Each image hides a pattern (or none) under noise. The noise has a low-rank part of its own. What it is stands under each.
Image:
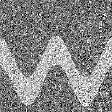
a wavy band
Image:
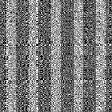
vertical stripes
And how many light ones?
5
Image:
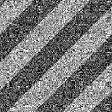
diagonal stripes
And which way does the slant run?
bottom left to top right
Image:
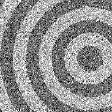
rings round one point
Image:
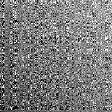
a smooth slope
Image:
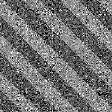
diagonal stripes
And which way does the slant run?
top left to bottom right
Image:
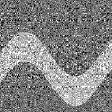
a wavy band
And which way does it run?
left to right
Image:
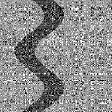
a wavy band
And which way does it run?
top to bottom
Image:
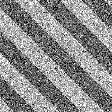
diagonal stripes
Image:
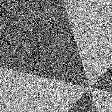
spokes from one point
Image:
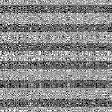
horizontal stripes
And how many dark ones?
6
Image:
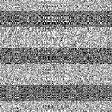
horizontal stripes
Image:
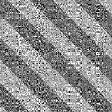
diagonal stripes
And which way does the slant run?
top left to bottom right
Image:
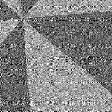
spokes from one point
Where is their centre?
top left
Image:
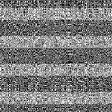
horizontal stripes
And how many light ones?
4
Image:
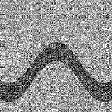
a wavy band
